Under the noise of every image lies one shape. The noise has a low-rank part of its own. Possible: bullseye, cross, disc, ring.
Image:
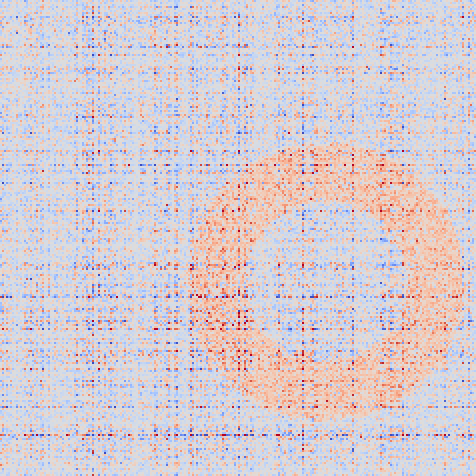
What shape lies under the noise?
ring
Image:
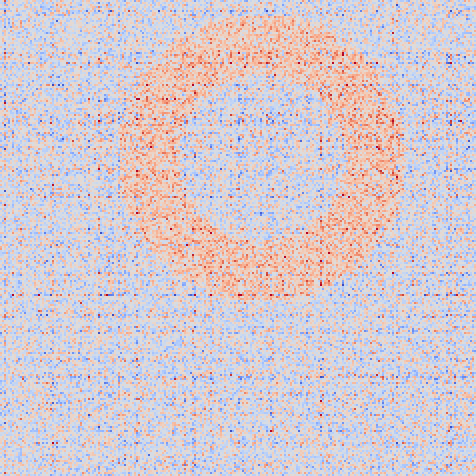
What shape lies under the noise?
ring
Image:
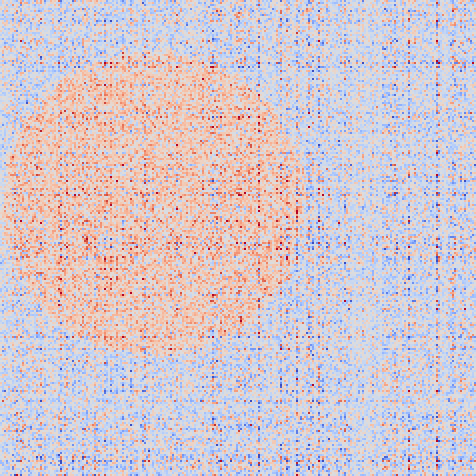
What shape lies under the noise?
disc
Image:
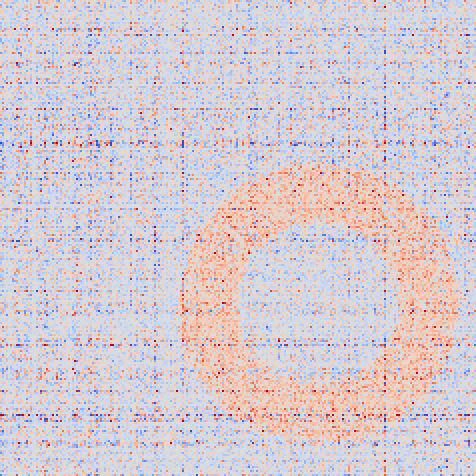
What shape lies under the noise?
ring
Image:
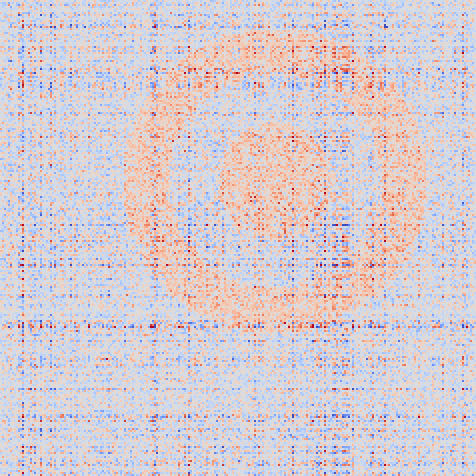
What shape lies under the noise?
bullseye
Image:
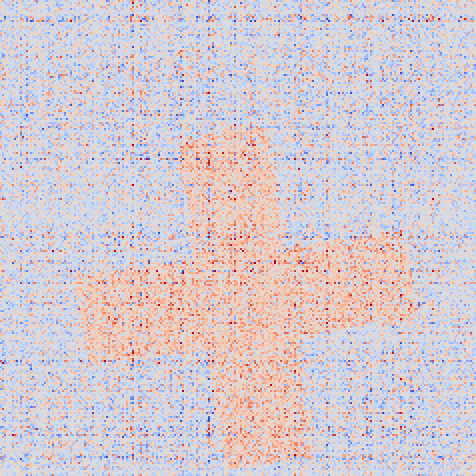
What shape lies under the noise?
cross
